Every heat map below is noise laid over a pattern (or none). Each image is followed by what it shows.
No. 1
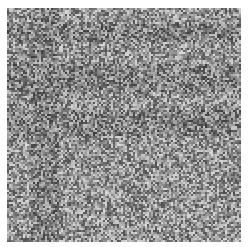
bands of rows crossing bands of columns
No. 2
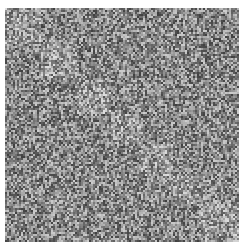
blocks along the diagonal
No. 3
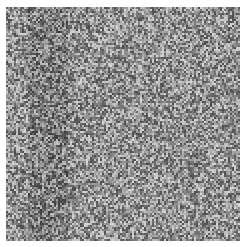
one band of columns
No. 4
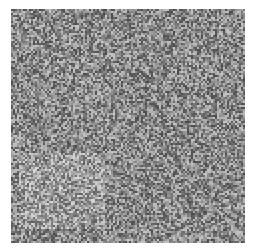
one block
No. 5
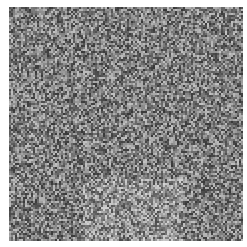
one block
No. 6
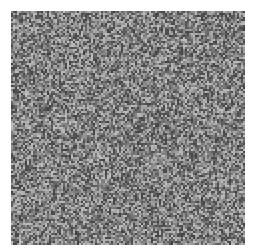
only noise
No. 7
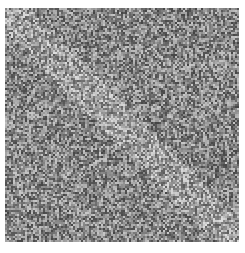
a diagonal band
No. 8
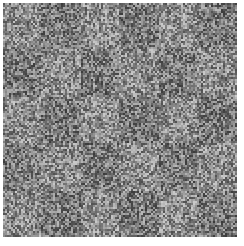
a checkerboard
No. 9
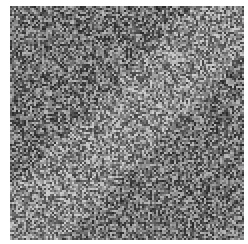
a diagonal band
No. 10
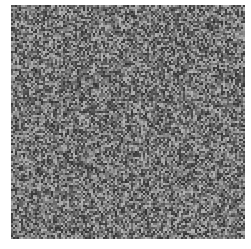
only noise
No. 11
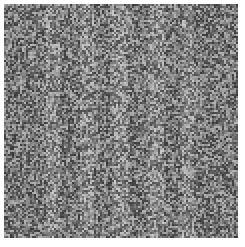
bands of columns
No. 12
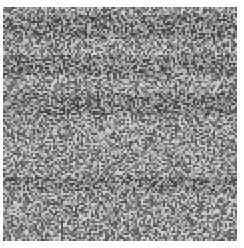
bands of rows
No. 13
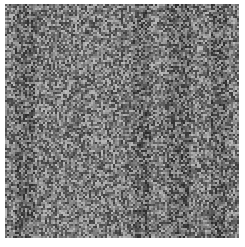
bands of columns
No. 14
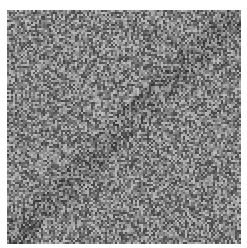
a diagonal band
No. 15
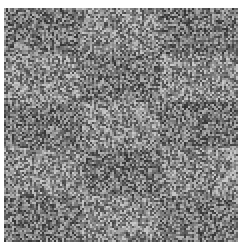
a checkerboard
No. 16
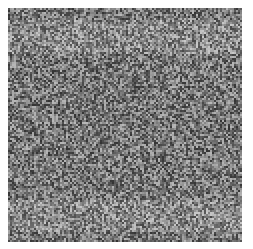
bands of rows
